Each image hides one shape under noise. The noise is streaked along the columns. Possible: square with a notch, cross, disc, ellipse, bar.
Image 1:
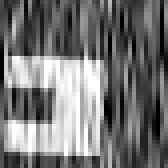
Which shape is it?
square with a notch
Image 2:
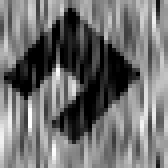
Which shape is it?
square with a notch
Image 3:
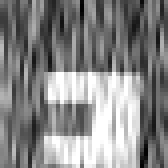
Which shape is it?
square with a notch
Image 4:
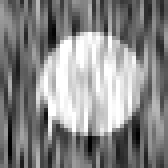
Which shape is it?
disc
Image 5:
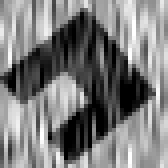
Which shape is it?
square with a notch
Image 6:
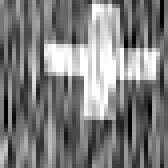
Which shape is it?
cross
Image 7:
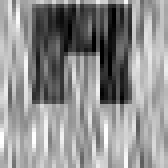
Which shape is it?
square with a notch
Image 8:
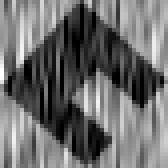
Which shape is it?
square with a notch
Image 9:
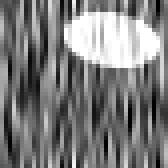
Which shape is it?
ellipse
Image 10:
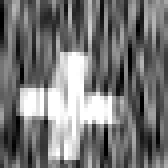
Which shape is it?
cross
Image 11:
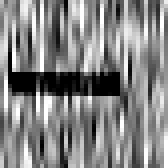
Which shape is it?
bar
